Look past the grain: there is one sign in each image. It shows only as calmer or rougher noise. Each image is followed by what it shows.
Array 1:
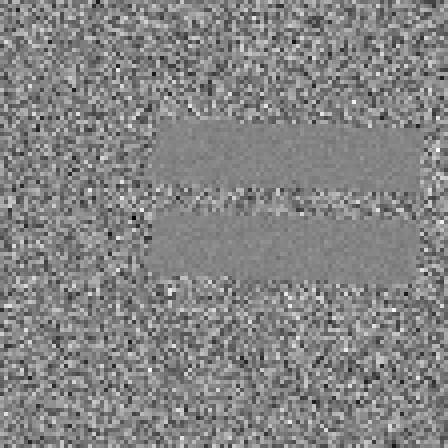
equals sign
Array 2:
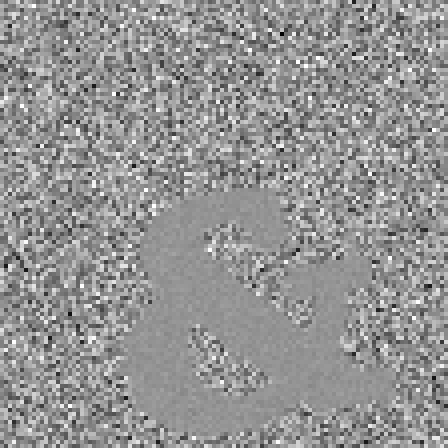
ampersand
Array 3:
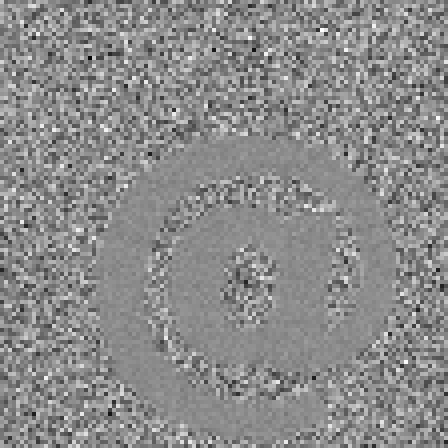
at sign
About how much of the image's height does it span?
two thirds
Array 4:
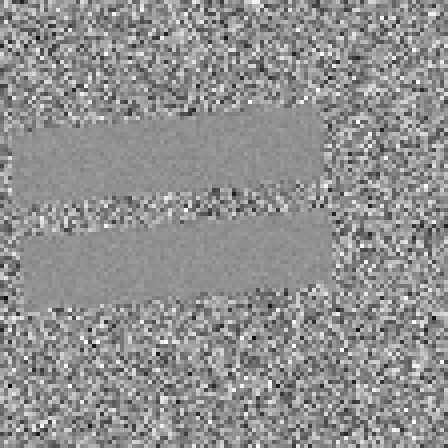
equals sign
